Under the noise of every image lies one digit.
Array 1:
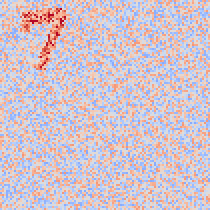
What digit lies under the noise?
7
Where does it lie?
top left
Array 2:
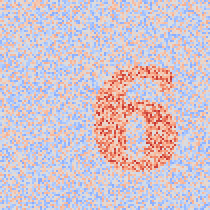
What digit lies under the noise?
6
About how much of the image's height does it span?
half
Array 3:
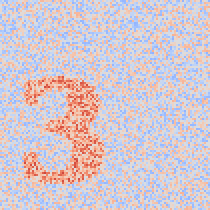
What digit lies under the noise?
3
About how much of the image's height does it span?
half
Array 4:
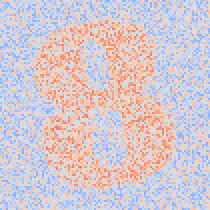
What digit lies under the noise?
8
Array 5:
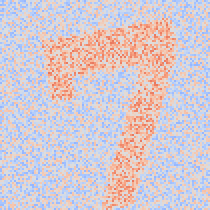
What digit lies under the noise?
7
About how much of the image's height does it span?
nearly all
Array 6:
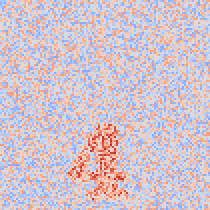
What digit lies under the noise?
4
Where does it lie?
bottom middle
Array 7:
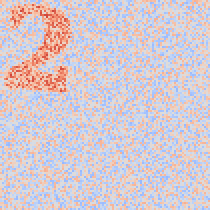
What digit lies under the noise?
2
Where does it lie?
top left
